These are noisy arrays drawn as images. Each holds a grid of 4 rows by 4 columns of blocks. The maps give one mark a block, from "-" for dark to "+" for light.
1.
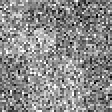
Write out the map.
+ - - -
+ + - -
- + + -
- + + -
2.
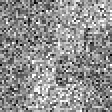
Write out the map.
- - + +
- - + -
- + - -
- + + -
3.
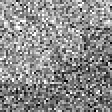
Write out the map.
+ + + +
+ + + -
+ + - -
- - - -
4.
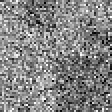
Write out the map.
+ - + +
+ + + -
+ + - -
+ + - -
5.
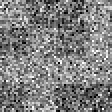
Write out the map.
+ - - +
- + - +
+ + + +
- + - -
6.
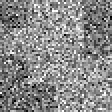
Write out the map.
- + + -
+ + + -
- + + +
- - + +
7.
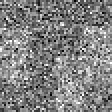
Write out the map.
- - - -
+ - - +
+ - + +
- - + -
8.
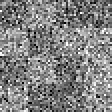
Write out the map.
- + - -
+ - + +
- + - +
+ - - +
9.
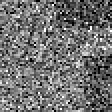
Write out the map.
+ + - -
+ + + +
+ + + -
+ + + -
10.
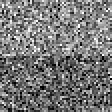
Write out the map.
+ + + +
+ + + +
- - - -
- - - -
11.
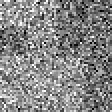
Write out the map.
+ + - -
- + - -
+ + + -
+ + + -
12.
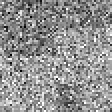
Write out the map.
- - - -
- - + +
+ + + +
+ + - +
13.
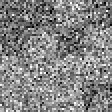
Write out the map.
- - + -
- + - +
+ + + +
+ + + -
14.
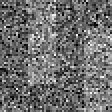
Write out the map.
- + - -
- + - +
- + - +
- - - +
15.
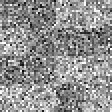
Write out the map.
- - + +
+ - - -
- - + +
+ + - +
